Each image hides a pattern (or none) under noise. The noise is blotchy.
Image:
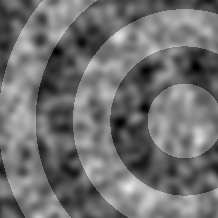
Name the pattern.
rings round one point
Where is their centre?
middle right
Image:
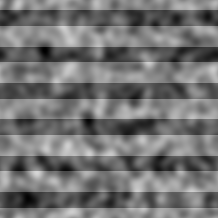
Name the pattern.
horizontal stripes
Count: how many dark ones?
6
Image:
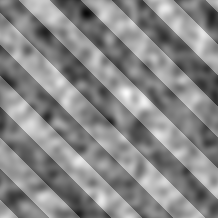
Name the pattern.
diagonal stripes
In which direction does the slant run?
top left to bottom right
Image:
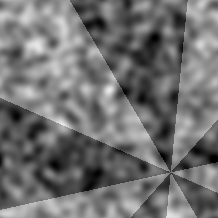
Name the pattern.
spokes from one point
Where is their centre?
bottom right
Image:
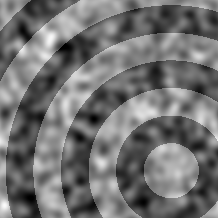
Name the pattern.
rings round one point
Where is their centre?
bottom right
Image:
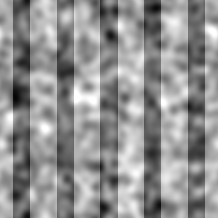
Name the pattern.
vertical stripes
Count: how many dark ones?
5
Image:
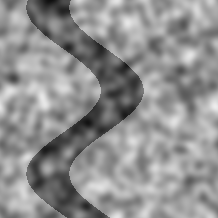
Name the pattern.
a wavy band
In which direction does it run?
top to bottom
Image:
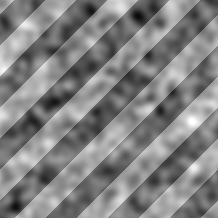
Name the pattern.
diagonal stripes
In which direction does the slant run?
bottom left to top right
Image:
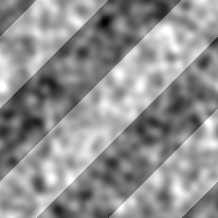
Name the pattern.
diagonal stripes
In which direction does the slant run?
bottom left to top right
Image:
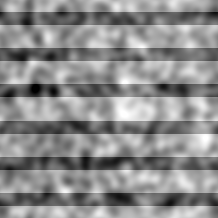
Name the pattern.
horizontal stripes
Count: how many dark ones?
6
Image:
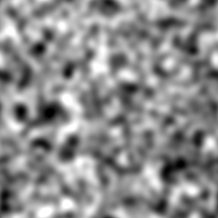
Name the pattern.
only noise
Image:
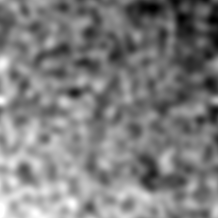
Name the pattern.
a smooth slope
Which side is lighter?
bottom left
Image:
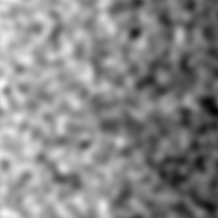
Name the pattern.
a smooth slope
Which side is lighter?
left
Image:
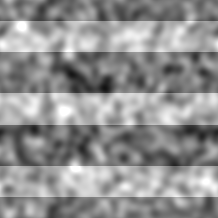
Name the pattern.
horizontal stripes
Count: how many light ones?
3
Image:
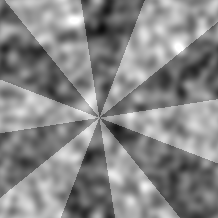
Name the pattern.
spokes from one point
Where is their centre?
centre
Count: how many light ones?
6
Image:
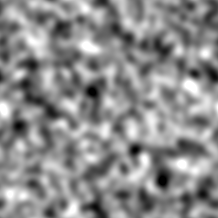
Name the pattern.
only noise
